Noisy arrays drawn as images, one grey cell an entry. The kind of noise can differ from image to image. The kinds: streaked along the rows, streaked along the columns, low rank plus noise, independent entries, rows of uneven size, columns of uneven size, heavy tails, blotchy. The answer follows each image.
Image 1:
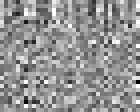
low rank plus noise
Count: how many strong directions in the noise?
two
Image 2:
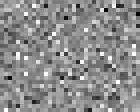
heavy tails
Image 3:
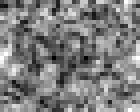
blotchy
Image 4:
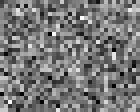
independent entries
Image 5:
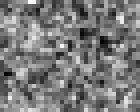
blotchy
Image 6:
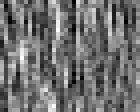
streaked along the columns
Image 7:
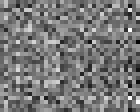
low rank plus noise
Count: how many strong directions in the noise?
two
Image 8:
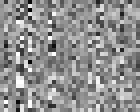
columns of uneven size
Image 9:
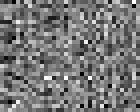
low rank plus noise
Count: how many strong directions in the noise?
three or four
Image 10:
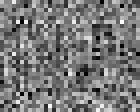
low rank plus noise
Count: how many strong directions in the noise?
three or four
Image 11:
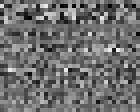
rows of uneven size
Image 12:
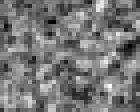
blotchy
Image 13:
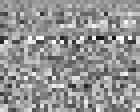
rows of uneven size
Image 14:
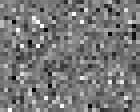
heavy tails
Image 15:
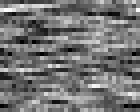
streaked along the rows
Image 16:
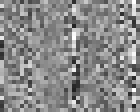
columns of uneven size
